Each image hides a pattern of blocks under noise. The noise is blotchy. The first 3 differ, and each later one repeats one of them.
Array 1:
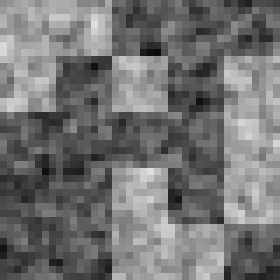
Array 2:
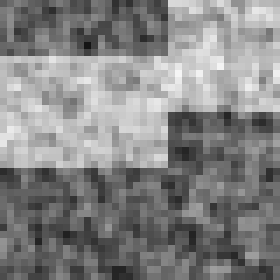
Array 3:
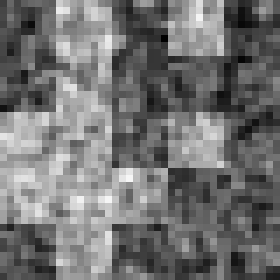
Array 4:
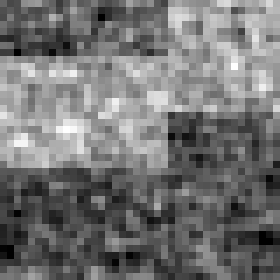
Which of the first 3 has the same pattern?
2
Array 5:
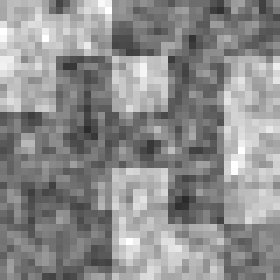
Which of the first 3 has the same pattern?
1
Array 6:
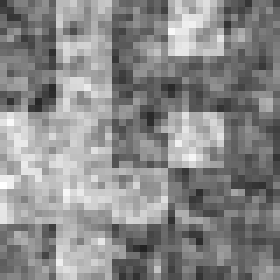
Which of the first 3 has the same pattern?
3
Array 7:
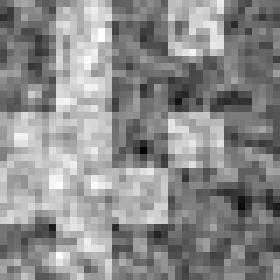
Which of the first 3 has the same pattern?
3
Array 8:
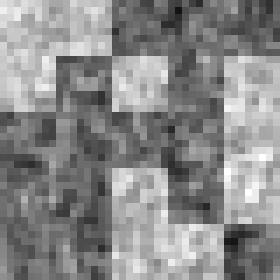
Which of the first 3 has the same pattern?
1
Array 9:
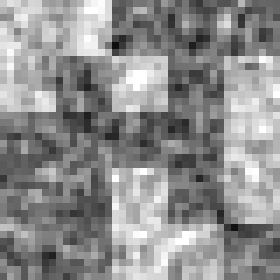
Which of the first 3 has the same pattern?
1
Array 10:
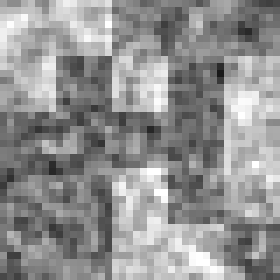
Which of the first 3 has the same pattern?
1
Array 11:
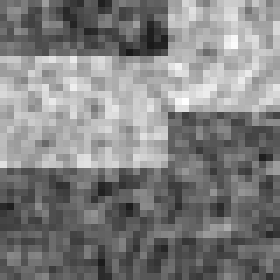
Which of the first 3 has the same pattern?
2
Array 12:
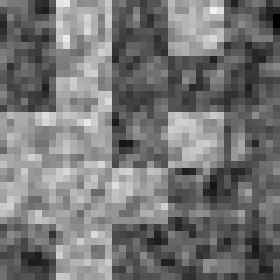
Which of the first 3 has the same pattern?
3
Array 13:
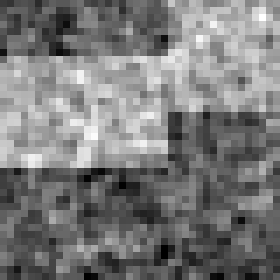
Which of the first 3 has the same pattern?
2
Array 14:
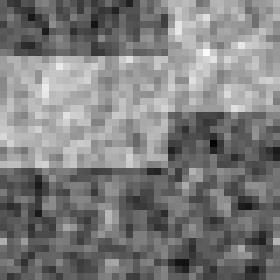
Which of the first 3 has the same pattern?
2
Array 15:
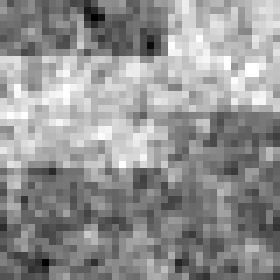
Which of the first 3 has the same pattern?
2
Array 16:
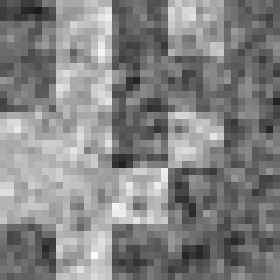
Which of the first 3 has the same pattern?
3
